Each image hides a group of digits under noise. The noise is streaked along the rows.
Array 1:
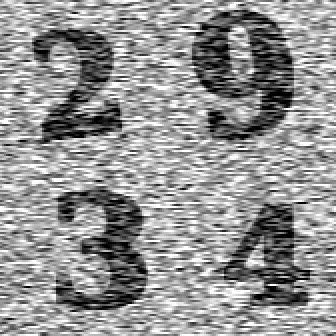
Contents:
top left: 2; top right: 9; bottom left: 3; bottom right: 4
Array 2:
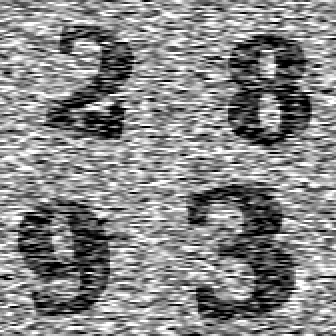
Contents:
top left: 2; top right: 8; bottom left: 9; bottom right: 3
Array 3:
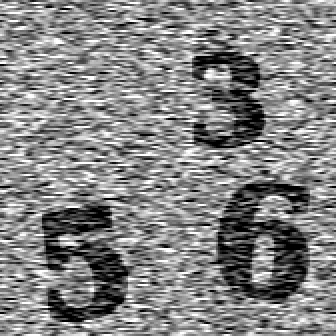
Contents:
top right: 3; bottom left: 5; bottom right: 6
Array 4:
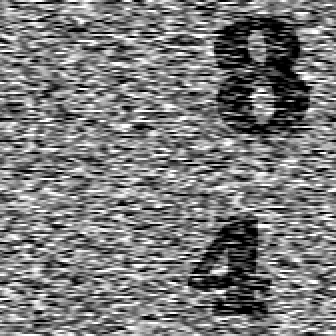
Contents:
top right: 8; bottom right: 4
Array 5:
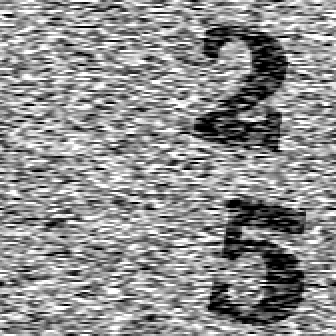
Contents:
top right: 2; bottom right: 5
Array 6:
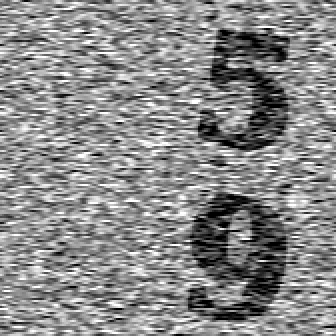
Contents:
top right: 5; bottom right: 9
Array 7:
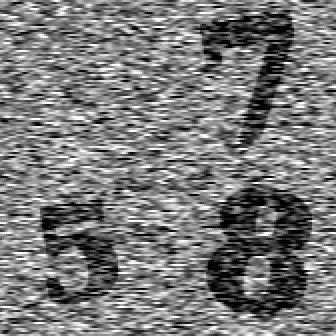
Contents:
top right: 7; bottom left: 5; bottom right: 8
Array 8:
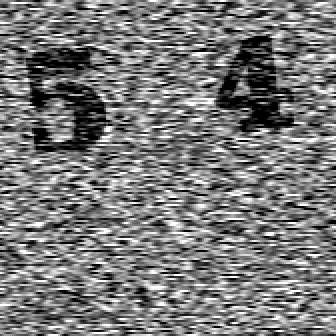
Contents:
top left: 5; top right: 4
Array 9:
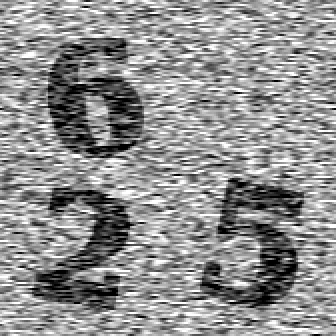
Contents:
top left: 6; bottom left: 2; bottom right: 5
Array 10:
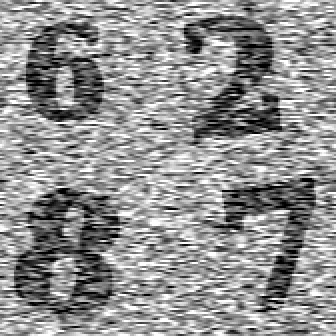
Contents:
top left: 6; top right: 2; bottom left: 8; bottom right: 7
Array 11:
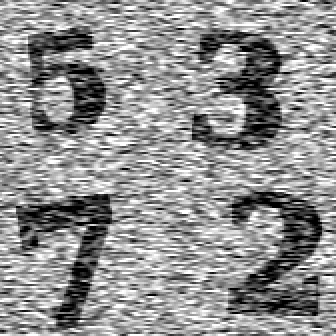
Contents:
top left: 5; top right: 3; bottom left: 7; bottom right: 2
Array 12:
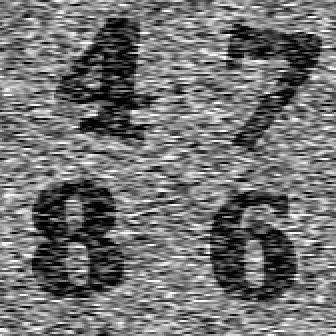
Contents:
top left: 4; top right: 7; bottom left: 8; bottom right: 6
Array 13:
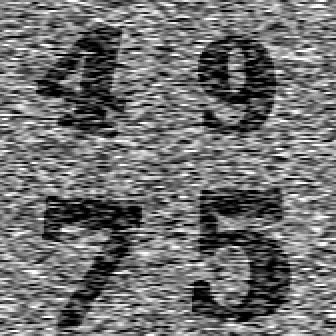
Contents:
top left: 4; top right: 9; bottom left: 7; bottom right: 5
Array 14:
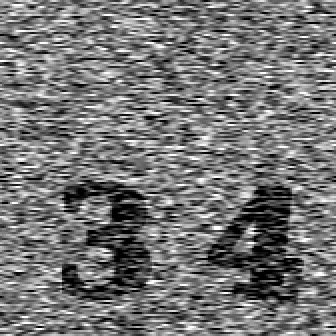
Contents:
bottom left: 3; bottom right: 4
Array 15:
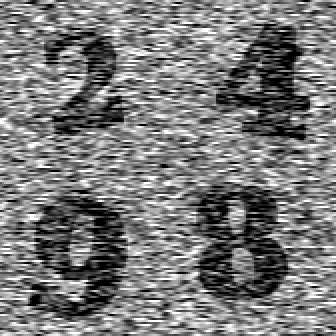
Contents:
top left: 2; top right: 4; bottom left: 9; bottom right: 8
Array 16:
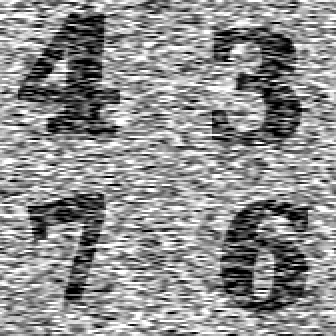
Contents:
top left: 4; top right: 3; bottom left: 7; bottom right: 6
